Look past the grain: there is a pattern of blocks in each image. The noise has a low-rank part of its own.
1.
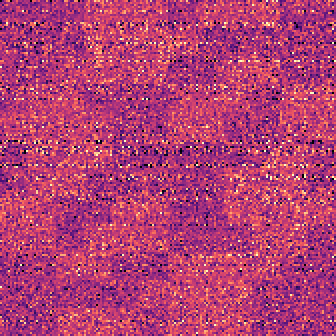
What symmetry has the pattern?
the same after a half turn
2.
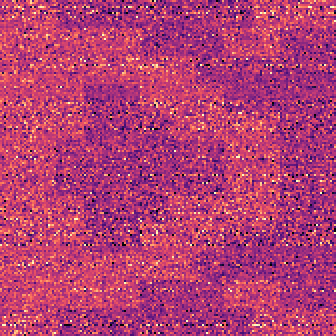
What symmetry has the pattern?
top and bottom mirror each other
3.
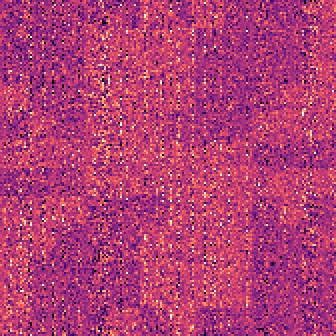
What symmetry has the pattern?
the same after a half turn
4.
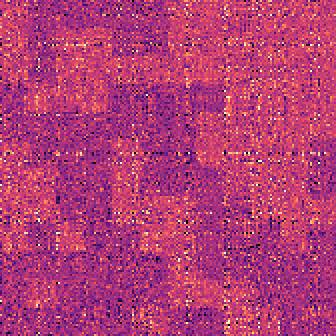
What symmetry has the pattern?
no symmetry
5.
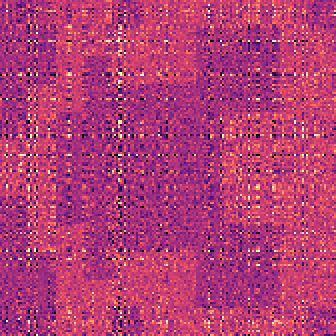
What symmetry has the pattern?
top and bottom mirror each other
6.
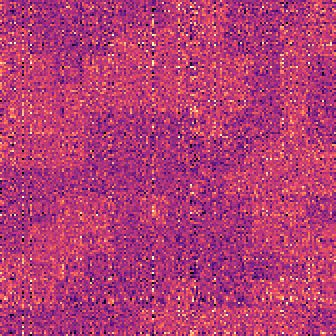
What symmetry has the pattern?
no symmetry
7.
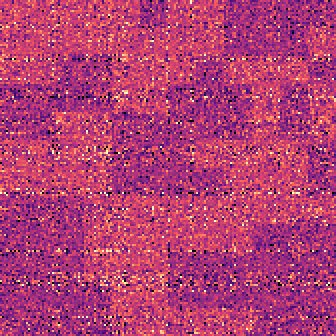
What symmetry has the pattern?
no symmetry
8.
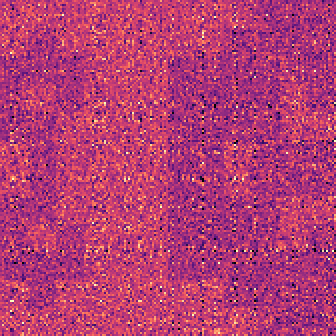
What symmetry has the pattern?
top and bottom mirror each other
